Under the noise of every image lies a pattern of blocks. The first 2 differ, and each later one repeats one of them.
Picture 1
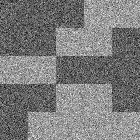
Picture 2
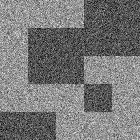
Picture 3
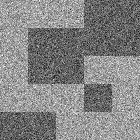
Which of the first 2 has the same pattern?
2
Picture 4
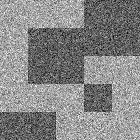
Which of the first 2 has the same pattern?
2
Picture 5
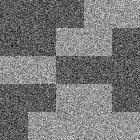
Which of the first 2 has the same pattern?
1
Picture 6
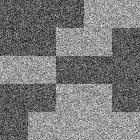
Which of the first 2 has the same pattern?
1
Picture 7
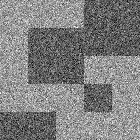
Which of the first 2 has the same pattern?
2
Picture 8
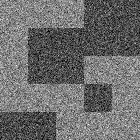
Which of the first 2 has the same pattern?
2
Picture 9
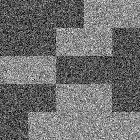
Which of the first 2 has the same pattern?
1
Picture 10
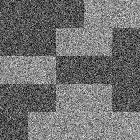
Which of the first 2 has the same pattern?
1
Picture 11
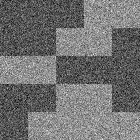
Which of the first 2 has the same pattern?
1
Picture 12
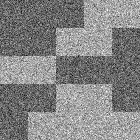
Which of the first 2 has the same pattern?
1
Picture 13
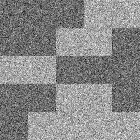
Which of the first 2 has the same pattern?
1
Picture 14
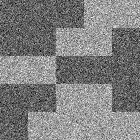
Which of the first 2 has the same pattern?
1
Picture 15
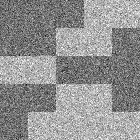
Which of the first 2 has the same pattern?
1
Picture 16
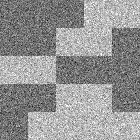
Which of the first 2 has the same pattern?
1
